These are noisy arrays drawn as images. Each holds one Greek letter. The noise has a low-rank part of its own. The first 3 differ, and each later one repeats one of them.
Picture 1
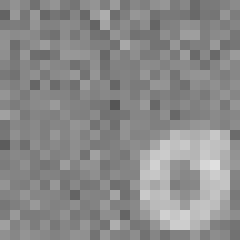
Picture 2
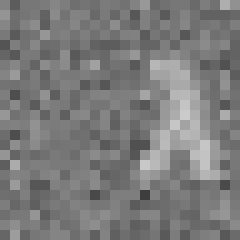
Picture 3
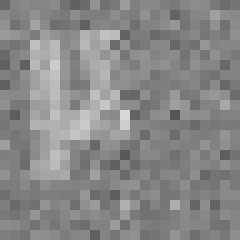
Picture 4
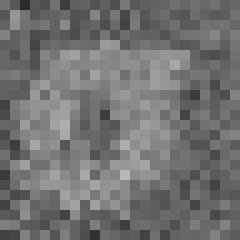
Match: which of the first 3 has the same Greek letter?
1
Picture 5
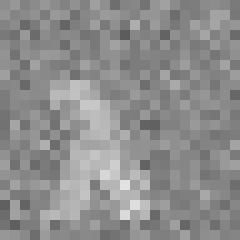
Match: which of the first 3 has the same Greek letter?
2
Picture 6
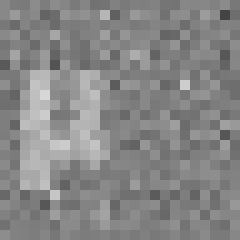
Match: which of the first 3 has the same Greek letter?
3
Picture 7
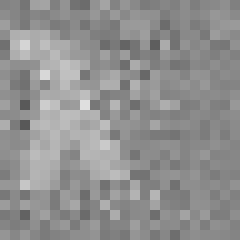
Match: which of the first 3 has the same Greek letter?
2
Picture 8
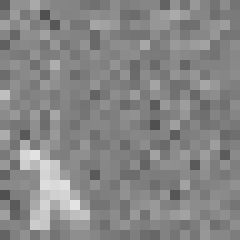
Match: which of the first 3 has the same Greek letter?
2
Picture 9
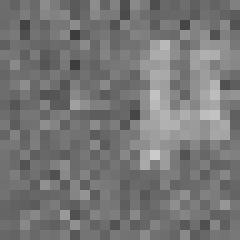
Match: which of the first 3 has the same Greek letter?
3
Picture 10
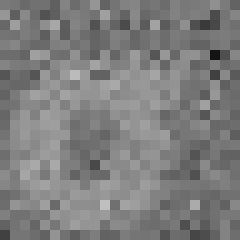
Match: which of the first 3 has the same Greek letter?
1
